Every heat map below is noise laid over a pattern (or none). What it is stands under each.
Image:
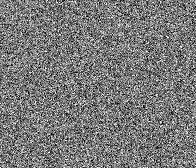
only noise
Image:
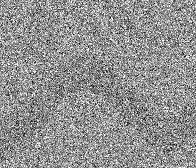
a wavy band
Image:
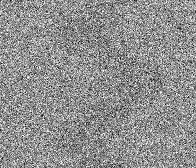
a wavy band
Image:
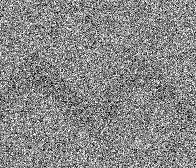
a wavy band
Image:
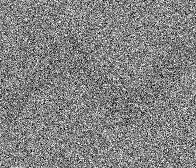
a wavy band
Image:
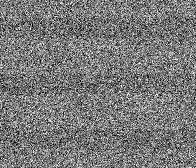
horizontal stripes
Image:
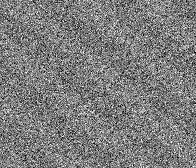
diagonal stripes
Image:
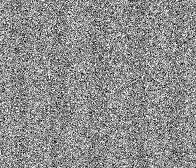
vertical stripes
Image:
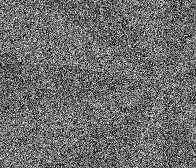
spokes from one point
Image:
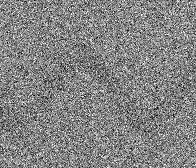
a wavy band
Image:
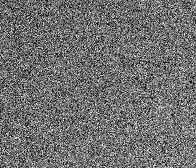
a smooth slope
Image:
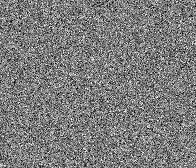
only noise
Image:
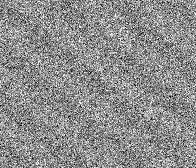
diagonal stripes
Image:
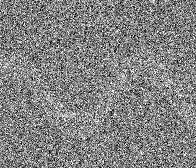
a wavy band
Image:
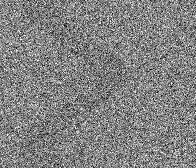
a wavy band
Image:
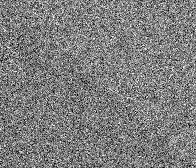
a sharp edge
